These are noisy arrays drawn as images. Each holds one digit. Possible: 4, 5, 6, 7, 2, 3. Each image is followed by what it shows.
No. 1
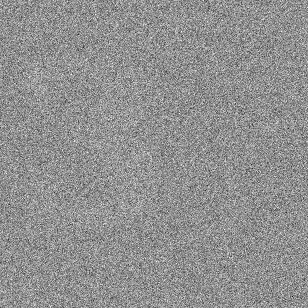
3
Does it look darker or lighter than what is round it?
lighter
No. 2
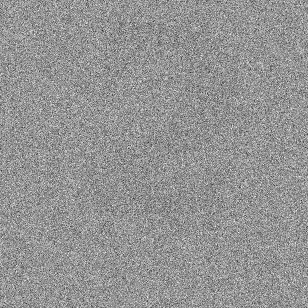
2
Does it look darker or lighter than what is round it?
darker
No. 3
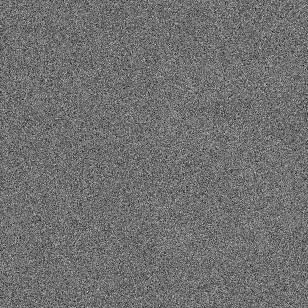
5
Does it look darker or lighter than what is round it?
lighter
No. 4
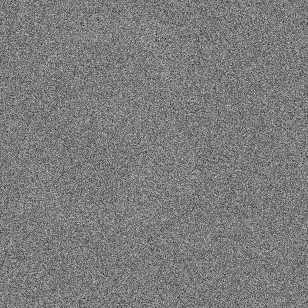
3
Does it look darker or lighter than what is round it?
lighter
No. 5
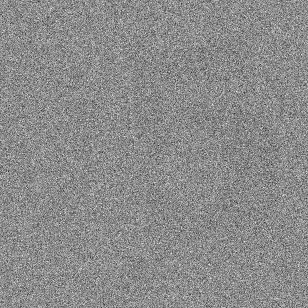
5
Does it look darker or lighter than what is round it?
darker
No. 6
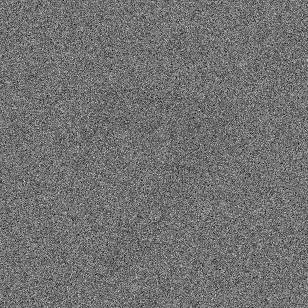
7
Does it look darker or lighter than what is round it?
darker
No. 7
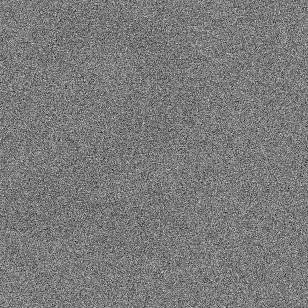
2
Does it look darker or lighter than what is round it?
darker
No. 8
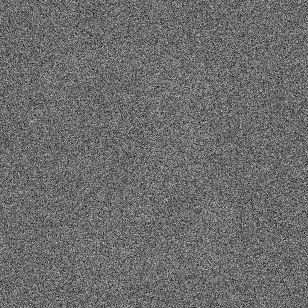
2
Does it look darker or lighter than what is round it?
lighter
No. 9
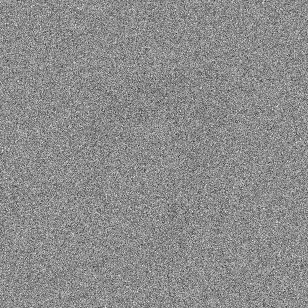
7
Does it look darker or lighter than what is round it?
darker
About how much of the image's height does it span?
two thirds
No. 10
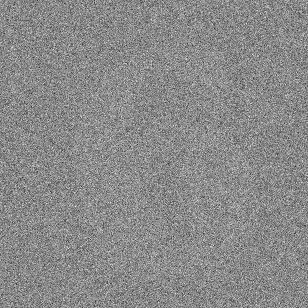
6
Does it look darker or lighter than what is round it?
lighter
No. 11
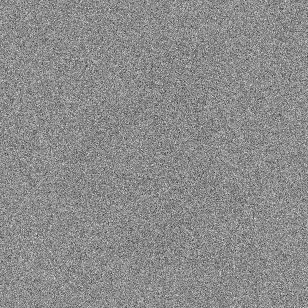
4
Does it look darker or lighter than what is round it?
darker
